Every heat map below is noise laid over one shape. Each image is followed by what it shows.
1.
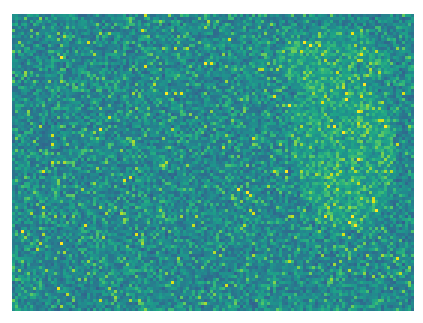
light footprint
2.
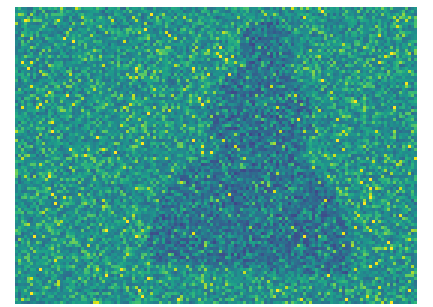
dark chess pawn
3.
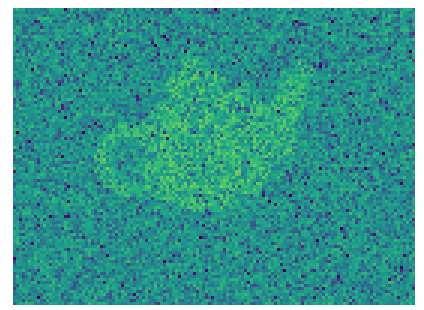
light teapot
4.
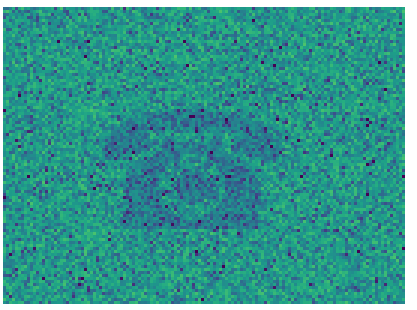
dark telephone, centre
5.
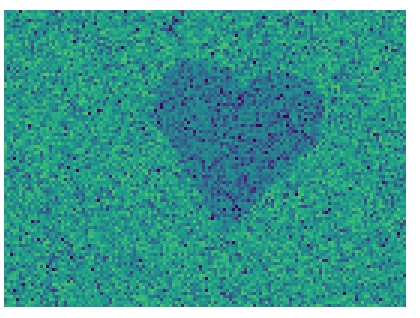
dark heart
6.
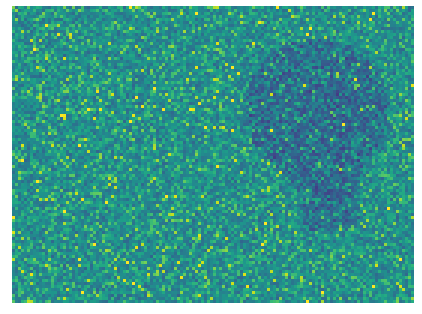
dark light bulb
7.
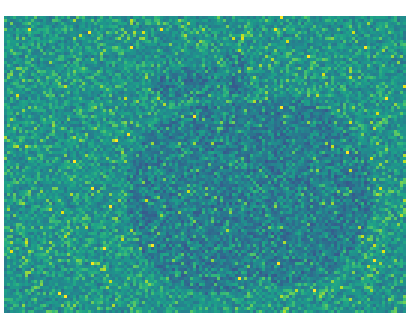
dark apple
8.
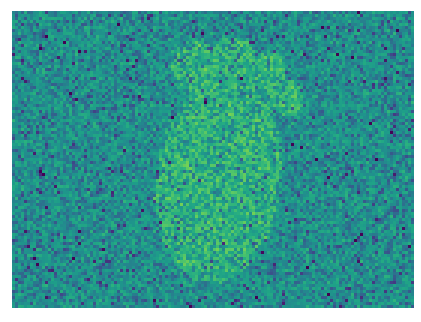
light footprint
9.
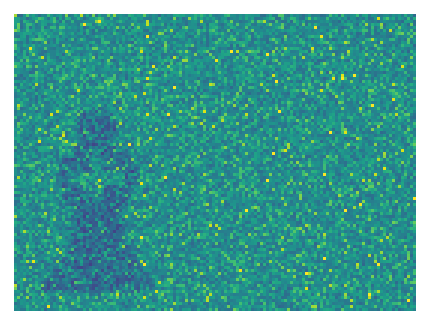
dark chess bishop
